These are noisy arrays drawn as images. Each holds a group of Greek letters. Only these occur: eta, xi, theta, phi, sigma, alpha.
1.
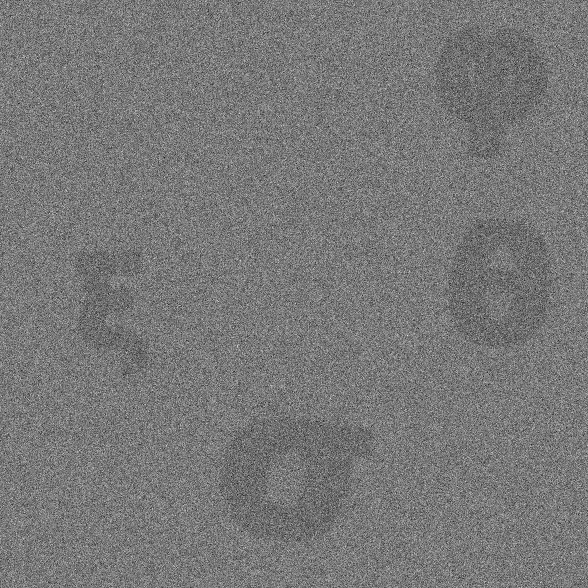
top right: dark phi; middle left: dark xi; middle right: dark theta; bottom middle: dark sigma
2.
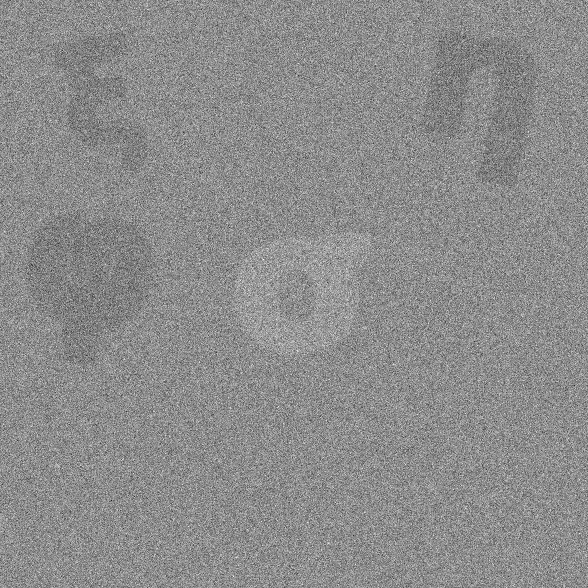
top left: dark xi; top right: dark eta; middle left: dark phi; centre: light sigma
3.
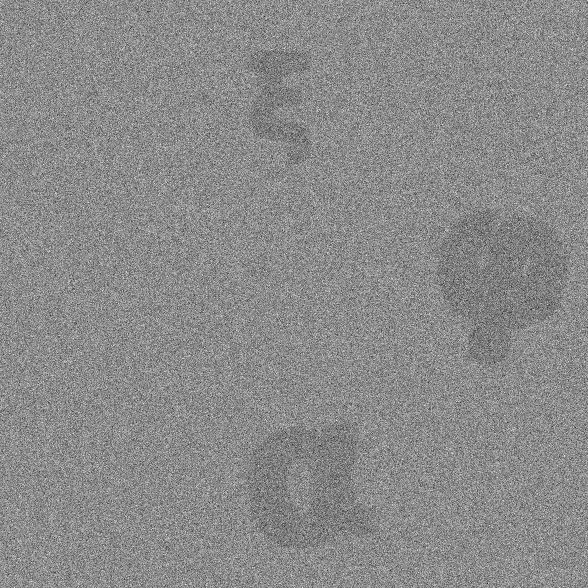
top middle: dark xi; middle right: dark phi; bottom middle: dark alpha
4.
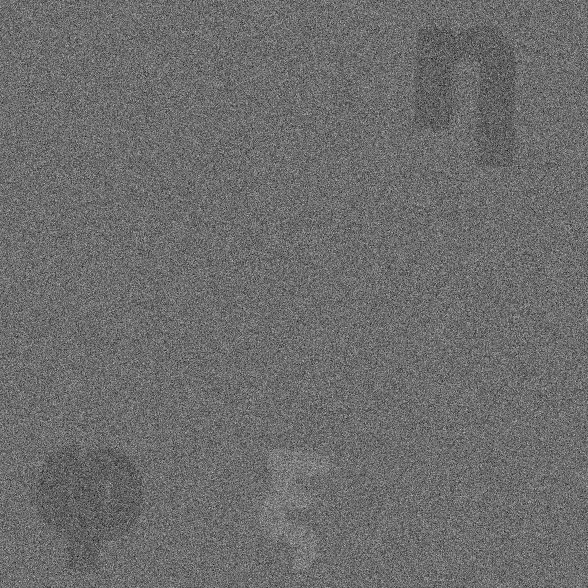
top right: dark eta; bottom left: dark phi; bottom middle: light xi
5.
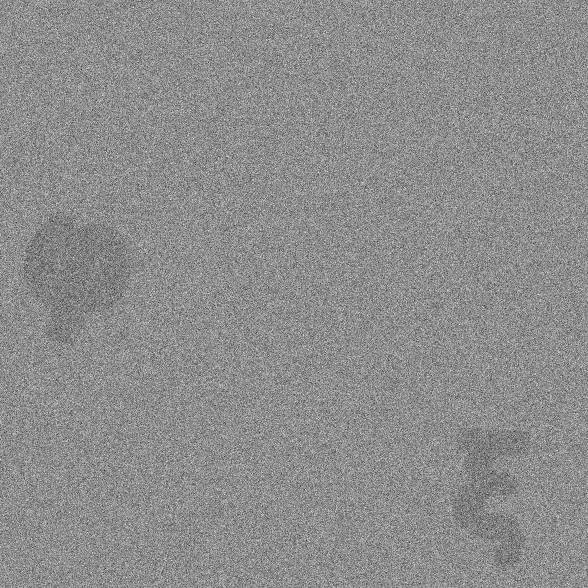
middle left: dark phi; bottom right: dark xi
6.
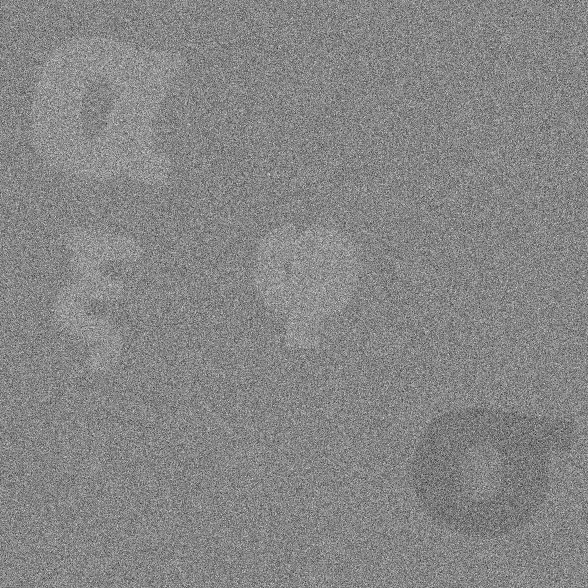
top left: light alpha; middle left: light xi; centre: light phi; bottom right: dark sigma
